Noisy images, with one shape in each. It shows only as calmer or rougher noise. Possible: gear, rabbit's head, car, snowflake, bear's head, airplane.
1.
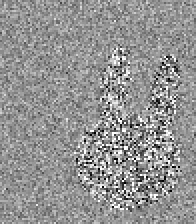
rabbit's head
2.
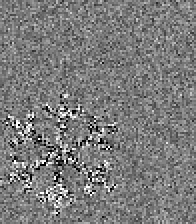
snowflake
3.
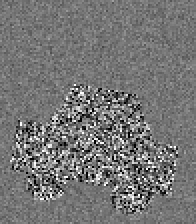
car
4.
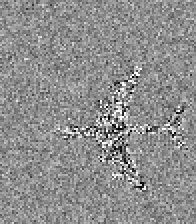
airplane
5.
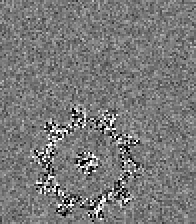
gear
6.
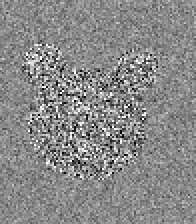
bear's head
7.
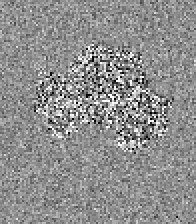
car
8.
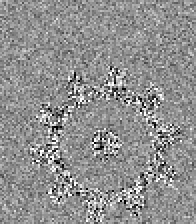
gear
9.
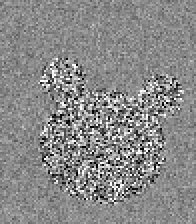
bear's head
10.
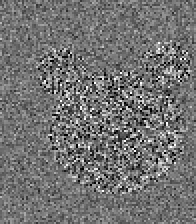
bear's head
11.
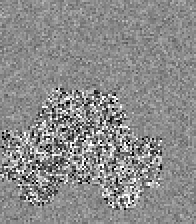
car
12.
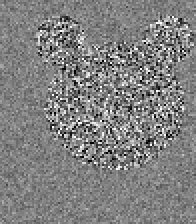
bear's head
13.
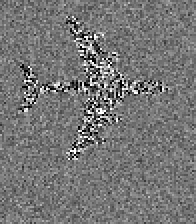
airplane
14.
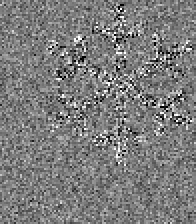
snowflake
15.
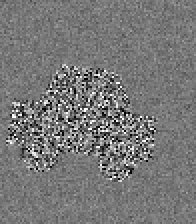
car
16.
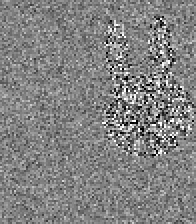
rabbit's head
